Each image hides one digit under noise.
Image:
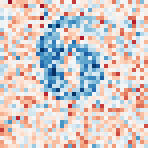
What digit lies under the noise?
6
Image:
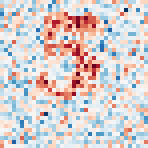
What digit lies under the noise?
5
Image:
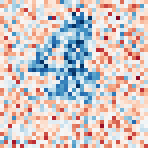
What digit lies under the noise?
4
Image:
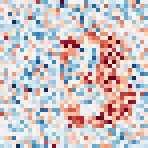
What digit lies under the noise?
3
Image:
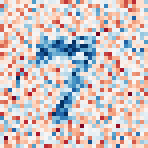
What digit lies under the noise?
7
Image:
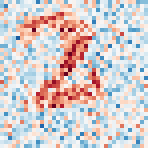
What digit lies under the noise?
2
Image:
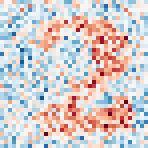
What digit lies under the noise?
2
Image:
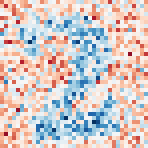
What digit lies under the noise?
2
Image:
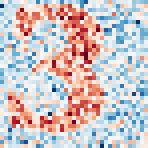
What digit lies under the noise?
3
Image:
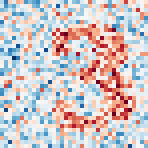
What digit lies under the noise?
3
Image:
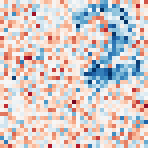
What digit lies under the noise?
2
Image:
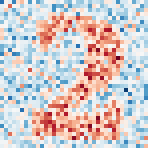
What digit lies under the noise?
2
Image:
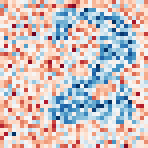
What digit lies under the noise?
2
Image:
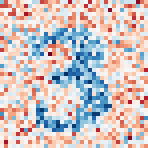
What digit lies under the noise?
3
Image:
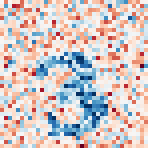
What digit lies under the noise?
3
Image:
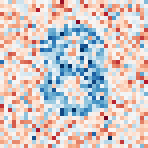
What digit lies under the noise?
8
